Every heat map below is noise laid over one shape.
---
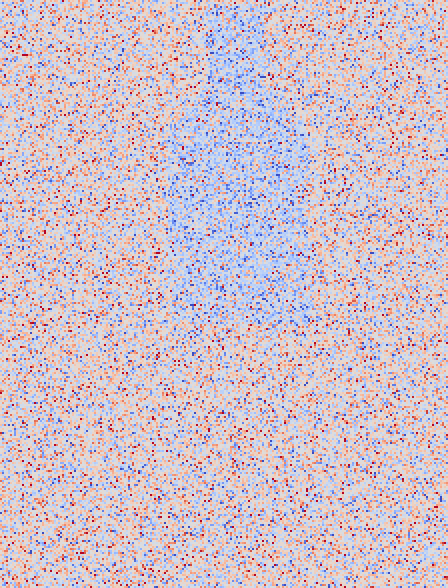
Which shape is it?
bottle
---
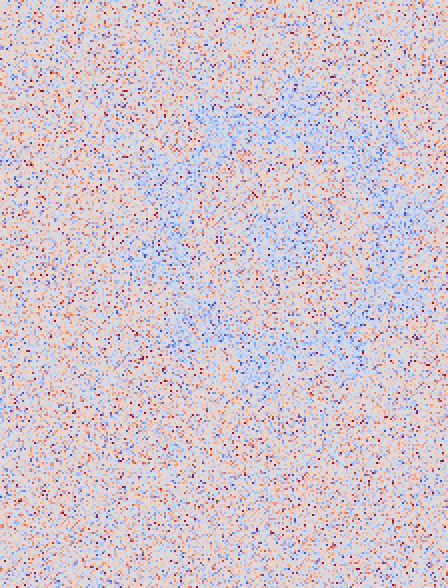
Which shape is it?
gear
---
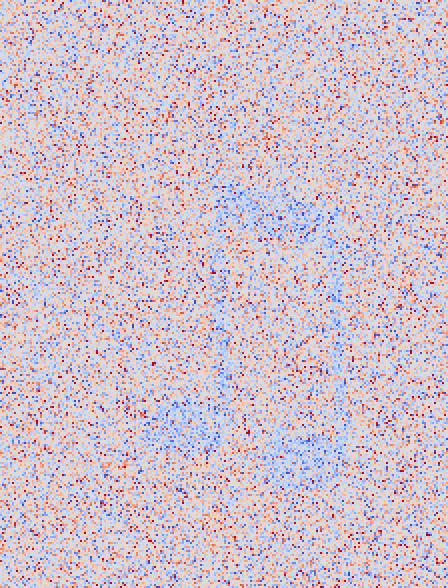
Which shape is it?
pair of musical notes
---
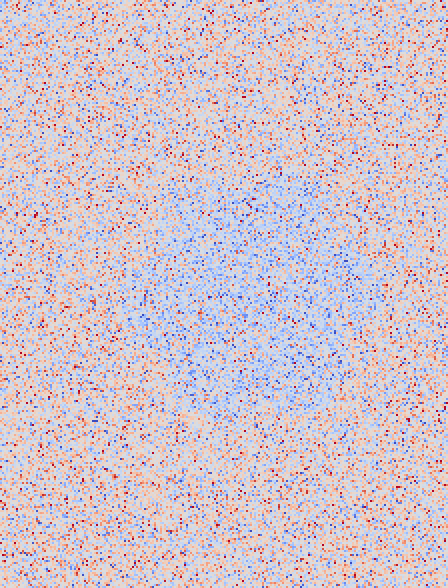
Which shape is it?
flower
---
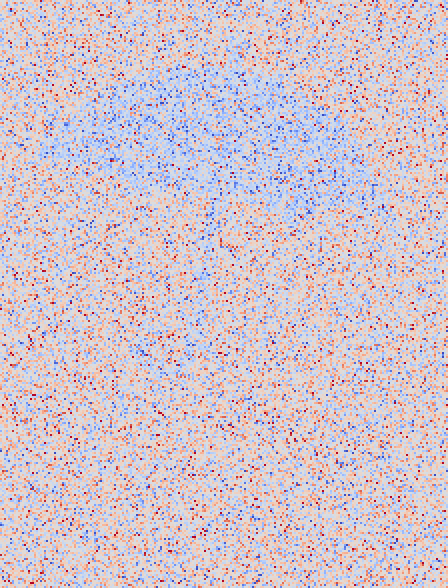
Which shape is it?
umbrella
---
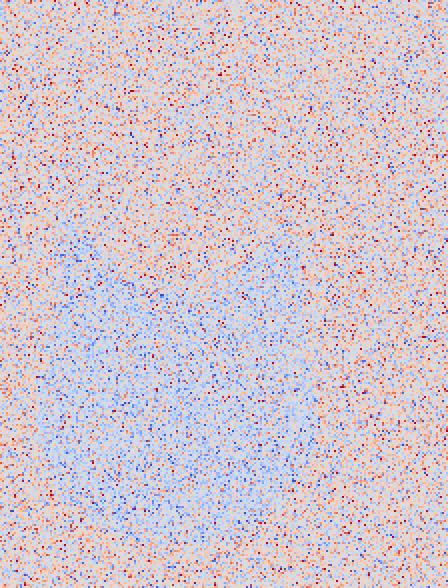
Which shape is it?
cat's head
